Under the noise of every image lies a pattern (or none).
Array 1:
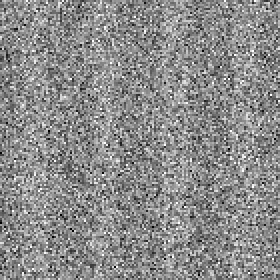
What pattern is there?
vertical stripes
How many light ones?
4
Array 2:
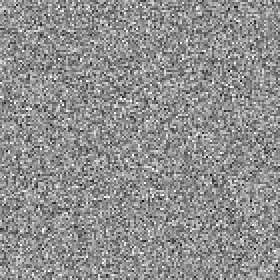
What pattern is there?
only noise
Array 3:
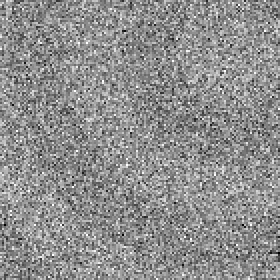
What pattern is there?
rings round one point
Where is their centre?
top right
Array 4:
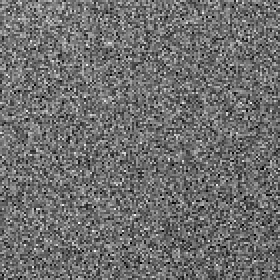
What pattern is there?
a smooth slope
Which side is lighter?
top left
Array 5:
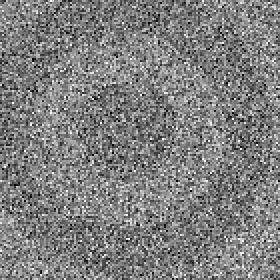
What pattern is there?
rings round one point
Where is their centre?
centre
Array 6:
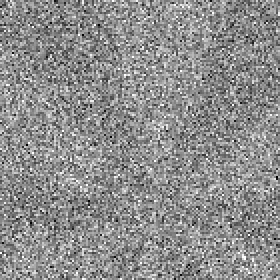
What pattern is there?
spokes from one point
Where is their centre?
bottom middle
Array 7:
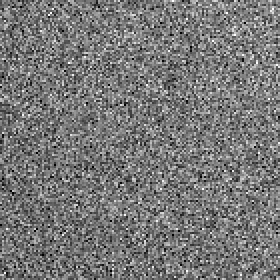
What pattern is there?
a smooth slope
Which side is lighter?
top right
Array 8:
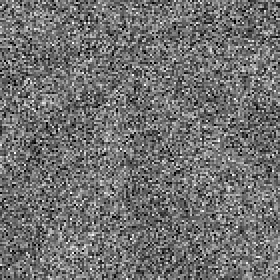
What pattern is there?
spokes from one point
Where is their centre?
top middle
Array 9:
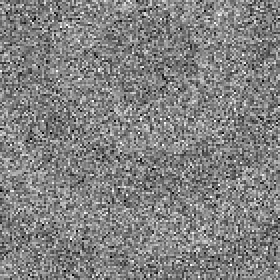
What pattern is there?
rings round one point
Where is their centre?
top middle
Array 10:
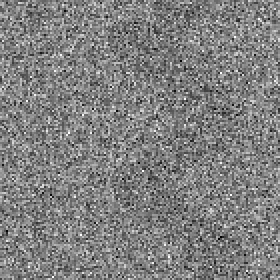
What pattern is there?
a wavy band
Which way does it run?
top to bottom
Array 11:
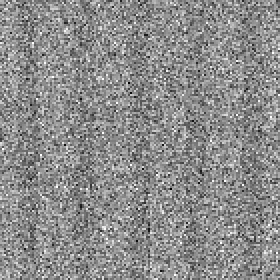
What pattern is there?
vertical stripes
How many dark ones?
5
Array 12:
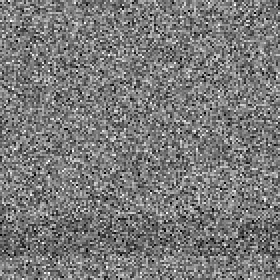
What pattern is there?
one horizontal stripe
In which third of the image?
bottom
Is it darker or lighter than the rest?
darker
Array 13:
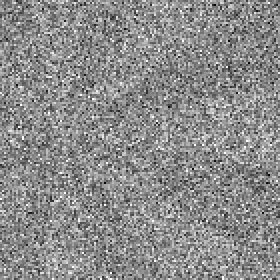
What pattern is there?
spokes from one point
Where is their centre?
middle left
